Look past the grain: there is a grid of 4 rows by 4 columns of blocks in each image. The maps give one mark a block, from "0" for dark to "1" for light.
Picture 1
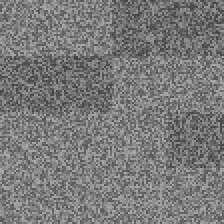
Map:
1 1 0 0
0 0 1 1
1 1 1 0
1 1 1 1
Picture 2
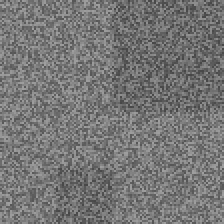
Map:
1 1 0 0
1 1 0 0
1 1 1 1
1 0 1 1
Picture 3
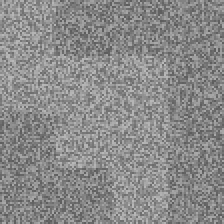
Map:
1 0 0 0
1 1 1 0
0 1 1 0
0 0 1 0
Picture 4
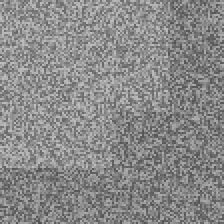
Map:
1 1 1 0
1 1 1 0
1 1 0 0
0 0 0 0
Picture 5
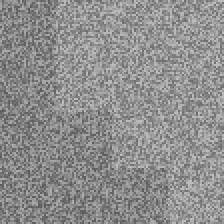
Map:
0 1 1 1
0 1 1 1
0 0 1 1
0 0 0 1
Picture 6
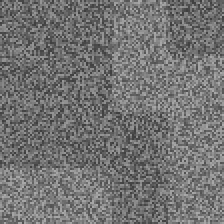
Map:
0 0 1 0
0 0 1 1
0 0 0 1
1 1 0 1
